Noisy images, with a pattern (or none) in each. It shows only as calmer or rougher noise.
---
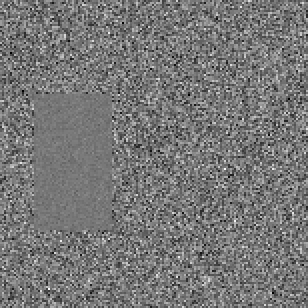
one block
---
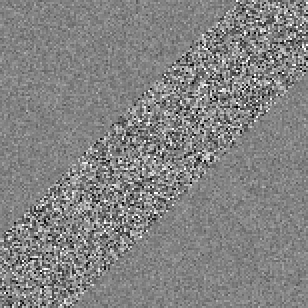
a diagonal band
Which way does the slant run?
bottom left to top right
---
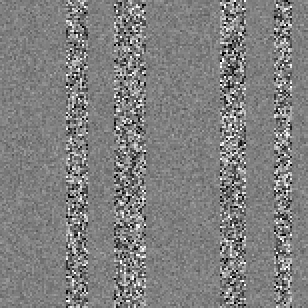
bands of columns
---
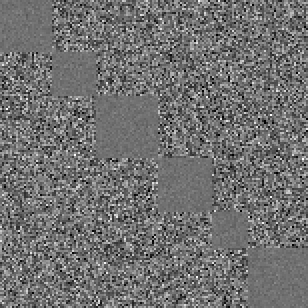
blocks along the diagonal
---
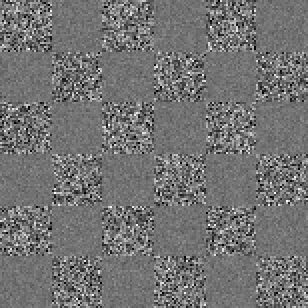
a checkerboard
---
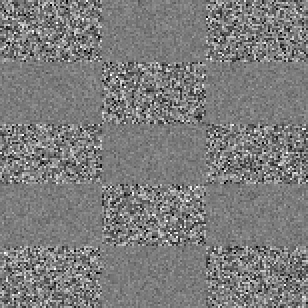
a checkerboard
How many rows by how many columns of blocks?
5 by 3
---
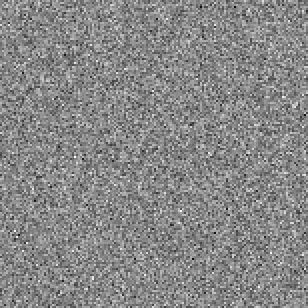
only noise
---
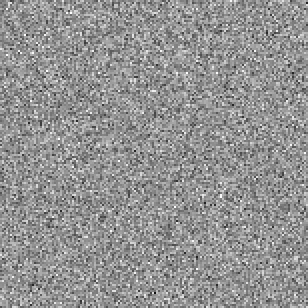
only noise
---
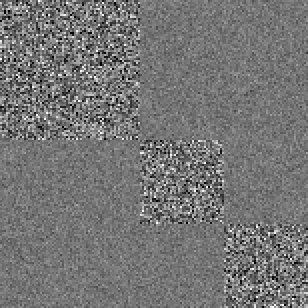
blocks along the diagonal
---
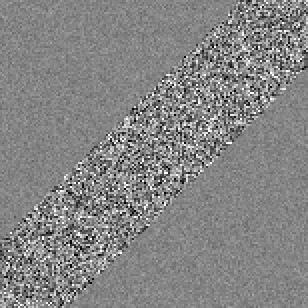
a diagonal band
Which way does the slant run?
bottom left to top right
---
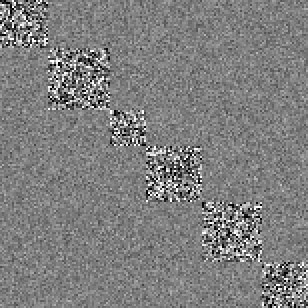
blocks along the diagonal
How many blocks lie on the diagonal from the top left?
6
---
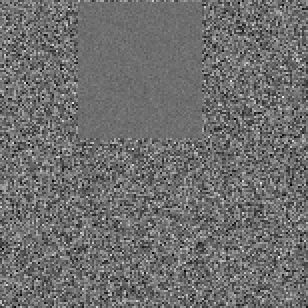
one block
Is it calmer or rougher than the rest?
calmer
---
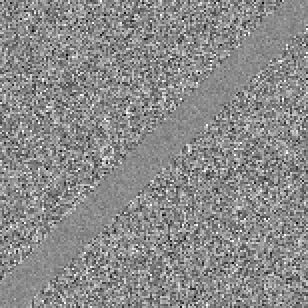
a diagonal band
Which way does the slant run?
bottom left to top right
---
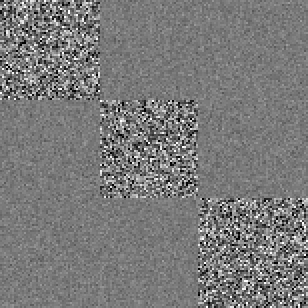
blocks along the diagonal
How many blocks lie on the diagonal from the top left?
3
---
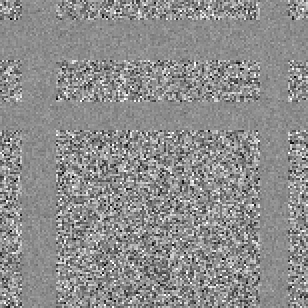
bands of rows crossing bands of columns
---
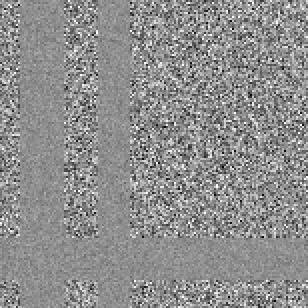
bands of rows crossing bands of columns
